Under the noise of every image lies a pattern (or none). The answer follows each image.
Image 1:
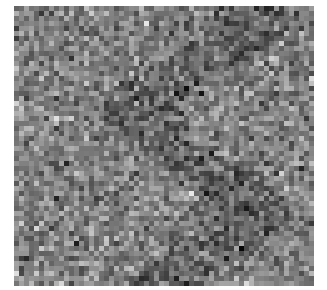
a wavy band
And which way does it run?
top to bottom
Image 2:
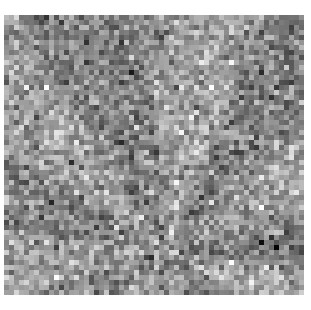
spokes from one point
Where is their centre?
bottom middle
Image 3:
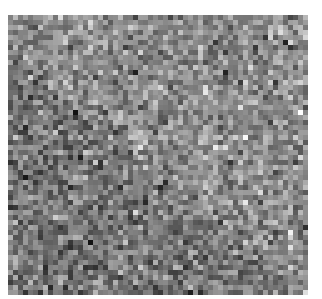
a sharp edge
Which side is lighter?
top right
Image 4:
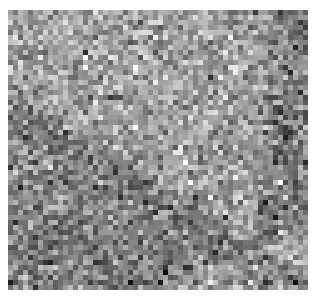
spokes from one point
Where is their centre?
bottom right
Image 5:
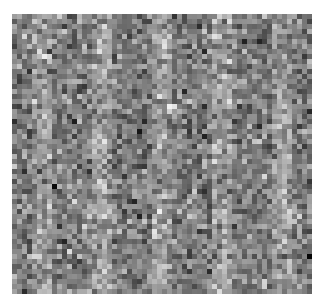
vertical stripes
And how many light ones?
5
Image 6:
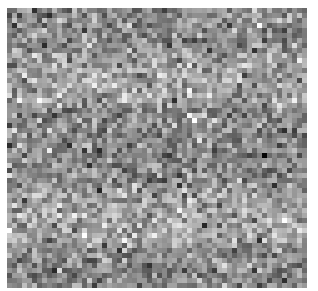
horizontal stripes
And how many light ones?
2
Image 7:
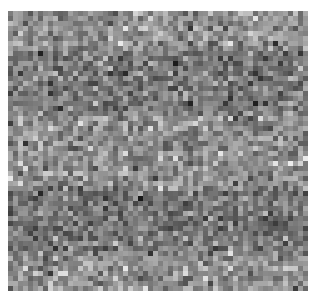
horizontal stripes
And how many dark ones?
2
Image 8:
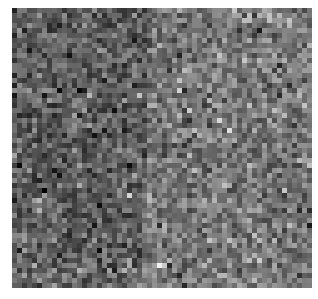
a sharp edge
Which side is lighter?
right
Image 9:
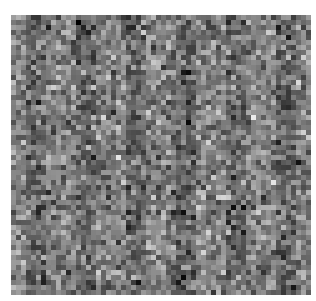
vertical stripes
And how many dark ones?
6
